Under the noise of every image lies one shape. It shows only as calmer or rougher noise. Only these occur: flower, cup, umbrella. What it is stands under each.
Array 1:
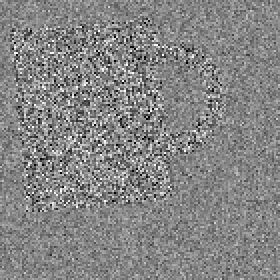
rough cup
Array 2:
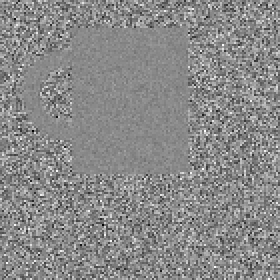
calm cup
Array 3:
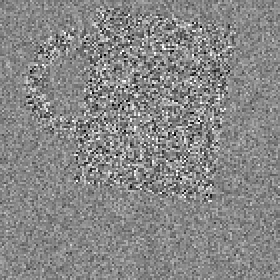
rough cup
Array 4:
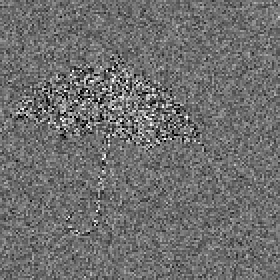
rough umbrella
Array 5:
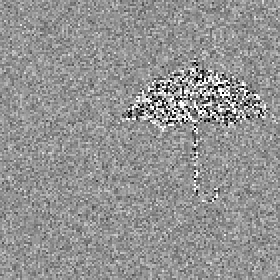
rough umbrella
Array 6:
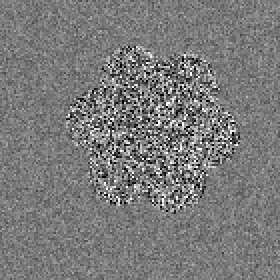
rough flower
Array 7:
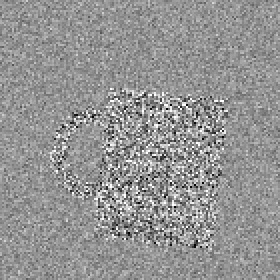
rough cup
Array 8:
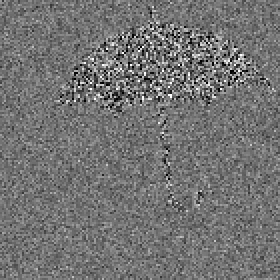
rough umbrella
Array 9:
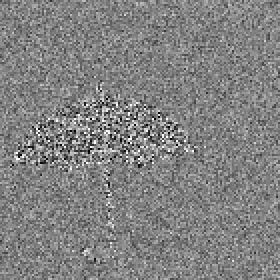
rough umbrella
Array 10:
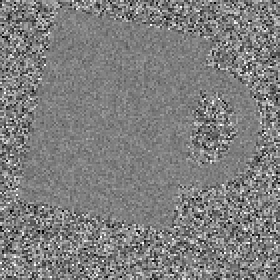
calm cup
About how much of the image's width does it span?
nearly all
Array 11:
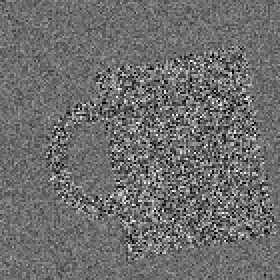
rough cup
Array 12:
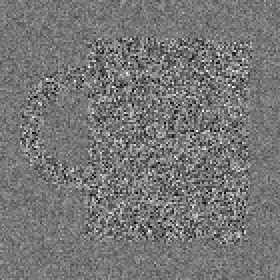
rough cup
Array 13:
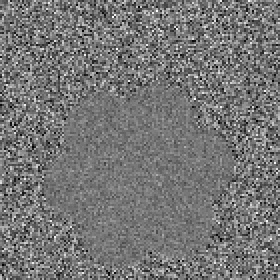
calm flower
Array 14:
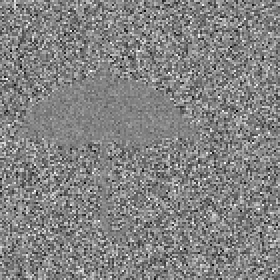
calm umbrella
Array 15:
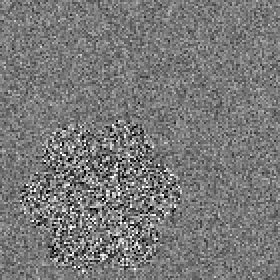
rough flower
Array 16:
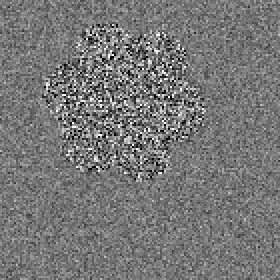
rough flower
